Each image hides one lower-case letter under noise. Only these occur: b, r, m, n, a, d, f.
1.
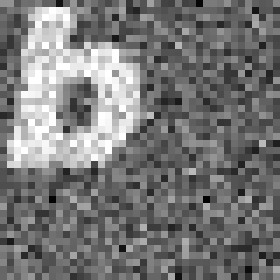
b
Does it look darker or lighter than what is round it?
lighter
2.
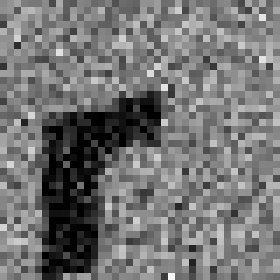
r
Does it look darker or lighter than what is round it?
darker
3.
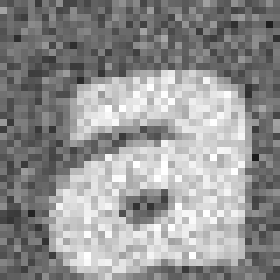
a
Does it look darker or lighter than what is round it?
lighter
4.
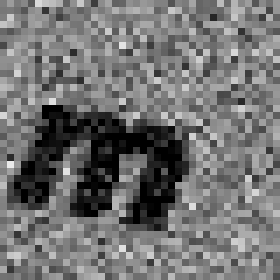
m
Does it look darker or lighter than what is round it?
darker
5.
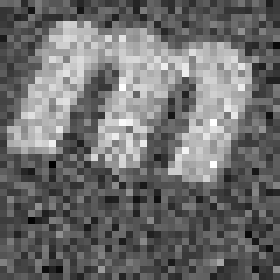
m
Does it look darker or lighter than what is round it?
lighter
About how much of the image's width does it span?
nearly all
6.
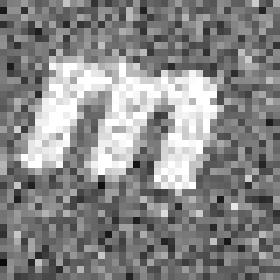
m
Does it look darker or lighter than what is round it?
lighter
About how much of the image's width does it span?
two thirds
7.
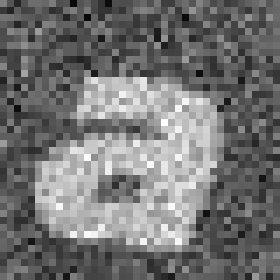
a
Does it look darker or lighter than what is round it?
lighter
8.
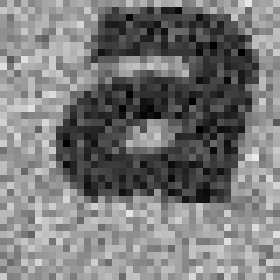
a
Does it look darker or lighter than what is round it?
darker
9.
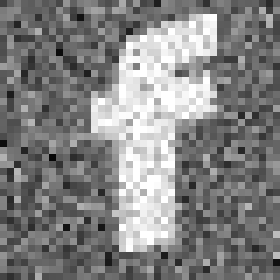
f
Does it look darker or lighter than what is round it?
lighter
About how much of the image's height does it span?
nearly all
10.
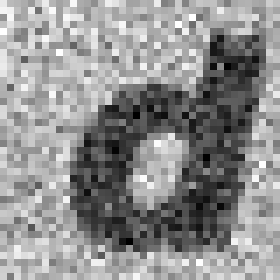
d
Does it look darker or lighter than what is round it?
darker
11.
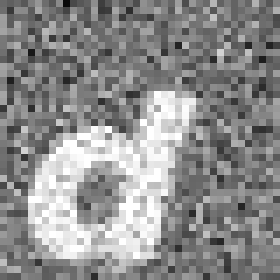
d
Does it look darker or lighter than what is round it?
lighter
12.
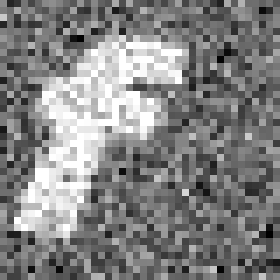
f
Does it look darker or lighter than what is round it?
lighter
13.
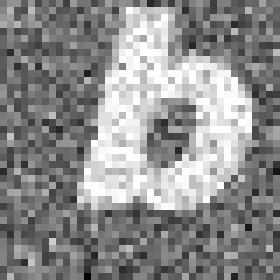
b
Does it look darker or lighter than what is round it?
lighter
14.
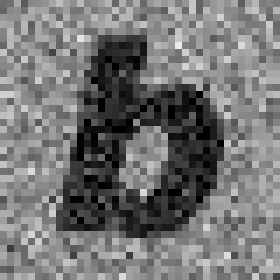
b
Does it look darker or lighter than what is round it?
darker
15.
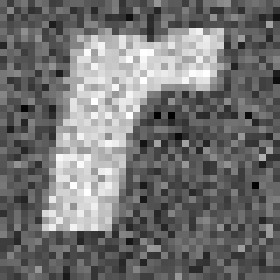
r
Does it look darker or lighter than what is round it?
lighter
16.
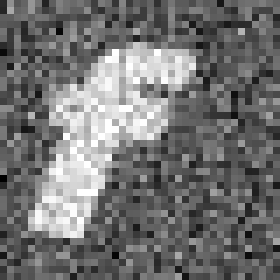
f
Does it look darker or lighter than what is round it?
lighter
